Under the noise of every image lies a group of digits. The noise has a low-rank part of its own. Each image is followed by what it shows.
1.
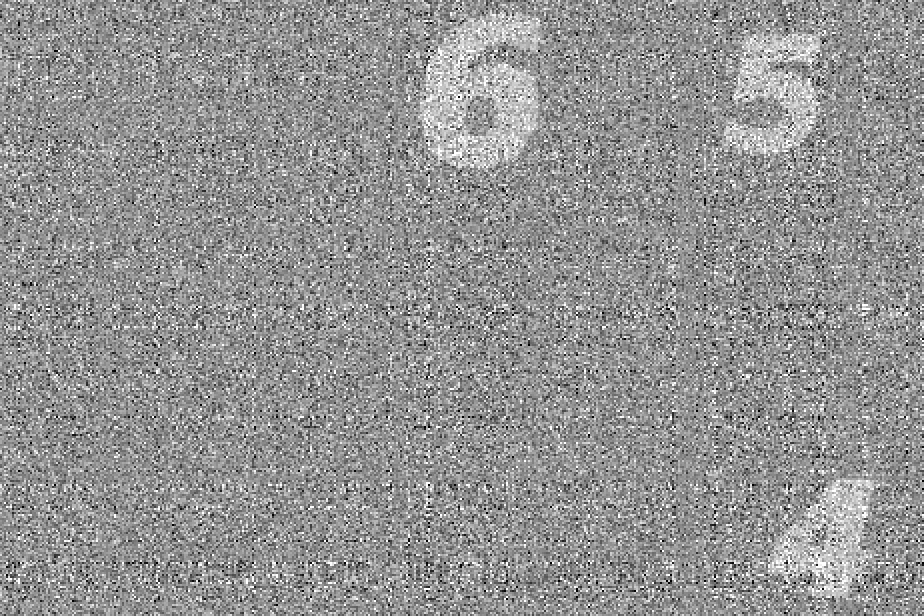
top middle: light 6; top right: light 5; bottom right: light 4
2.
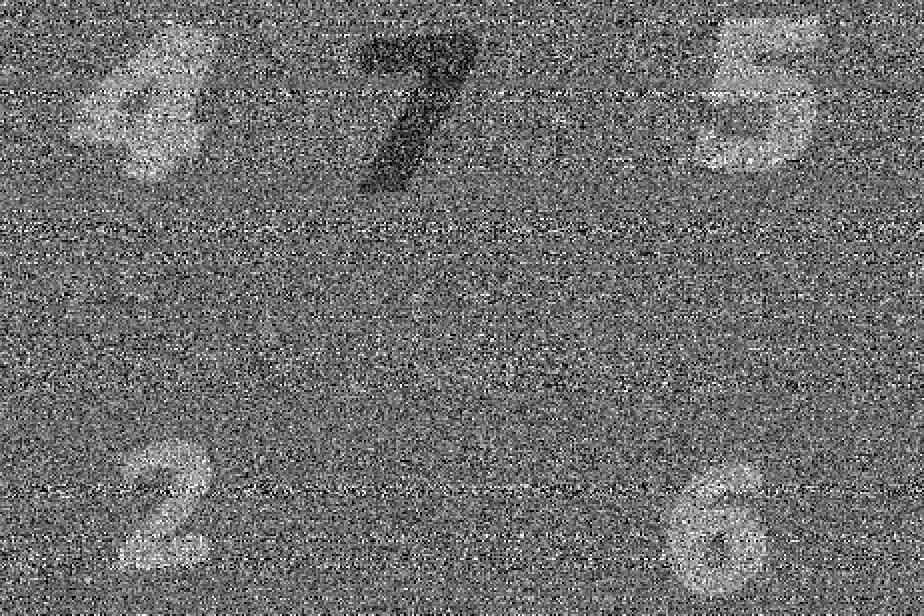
top left: light 4; top middle: dark 7; top right: light 5; bottom left: light 2; bottom right: light 6
